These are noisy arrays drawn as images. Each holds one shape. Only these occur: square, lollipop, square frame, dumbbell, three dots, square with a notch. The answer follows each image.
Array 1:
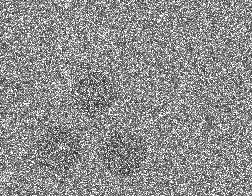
three dots
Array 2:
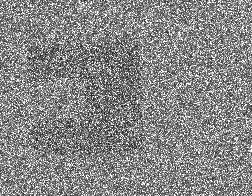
square with a notch
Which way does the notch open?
left
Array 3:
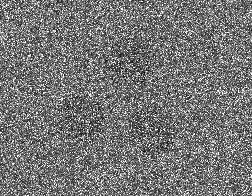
three dots
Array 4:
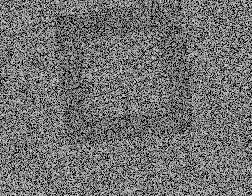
square frame
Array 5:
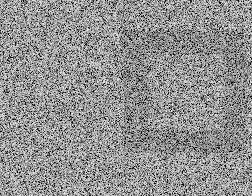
square frame
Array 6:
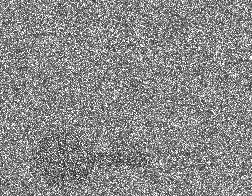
lollipop
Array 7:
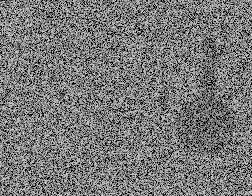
lollipop
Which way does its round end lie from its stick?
down
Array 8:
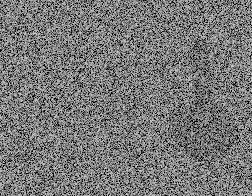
lollipop
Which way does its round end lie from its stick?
down
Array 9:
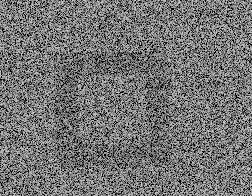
square frame
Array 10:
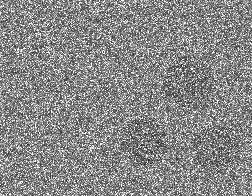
three dots
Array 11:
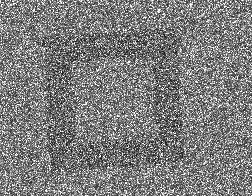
square frame
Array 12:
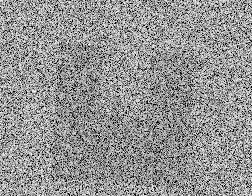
square with a notch
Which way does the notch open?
up
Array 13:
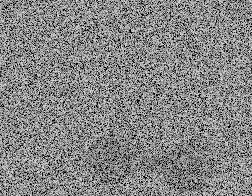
dumbbell
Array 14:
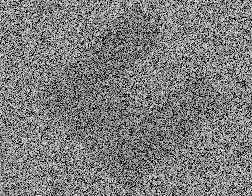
square with a notch
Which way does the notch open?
up and right
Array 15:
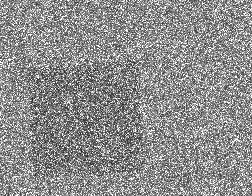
square
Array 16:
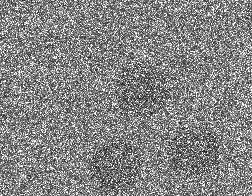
three dots
